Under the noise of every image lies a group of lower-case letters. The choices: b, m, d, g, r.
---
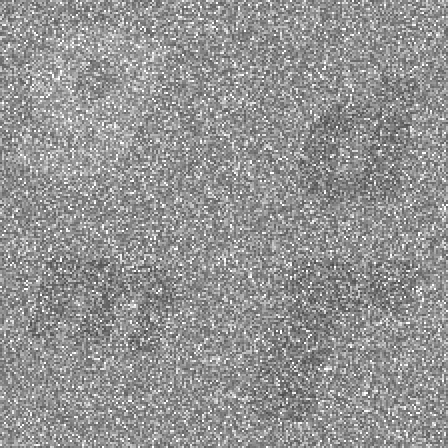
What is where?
top left: light g; top right: dark d; bottom left: dark m; bottom right: dark r
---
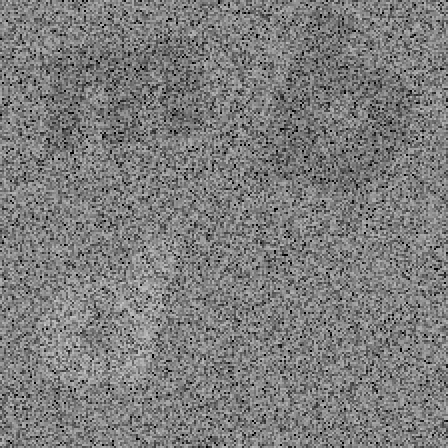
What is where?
top left: dark m; top right: dark b; bottom left: light d
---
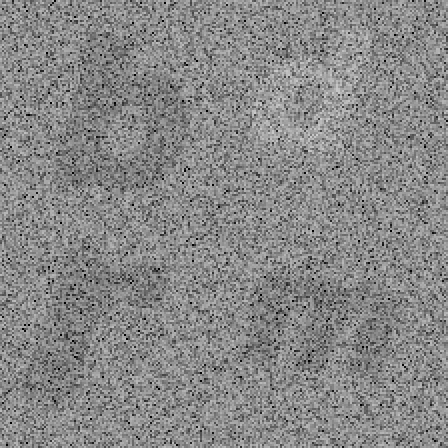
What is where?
top left: dark b; top right: light d; bottom left: dark r; bottom right: dark m
